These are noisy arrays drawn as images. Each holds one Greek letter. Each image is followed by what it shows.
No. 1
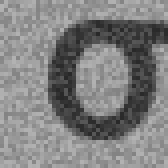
sigma
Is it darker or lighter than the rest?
darker
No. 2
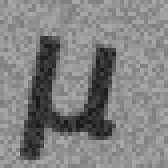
mu
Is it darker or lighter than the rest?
darker
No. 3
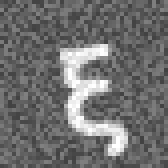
xi
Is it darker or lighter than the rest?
lighter
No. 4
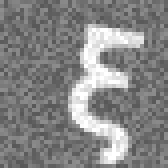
xi
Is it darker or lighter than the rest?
lighter
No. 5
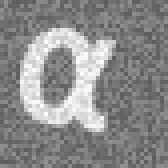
alpha
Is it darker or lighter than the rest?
lighter
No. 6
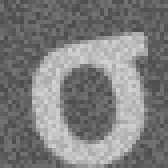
sigma
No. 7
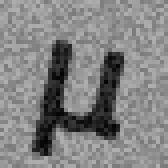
mu
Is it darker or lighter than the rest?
darker
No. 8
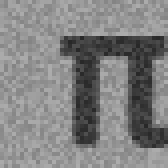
pi
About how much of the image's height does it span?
two thirds
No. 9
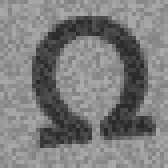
omega
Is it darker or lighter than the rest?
darker
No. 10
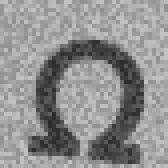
omega
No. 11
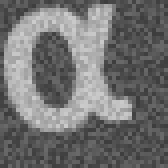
alpha
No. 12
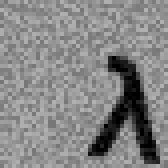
lambda
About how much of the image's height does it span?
two thirds
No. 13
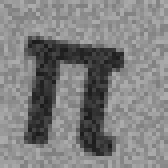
pi
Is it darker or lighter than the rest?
darker
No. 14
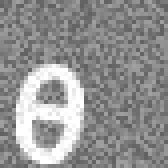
theta
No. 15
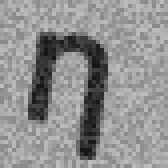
eta
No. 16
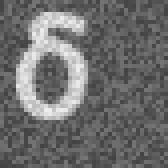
delta
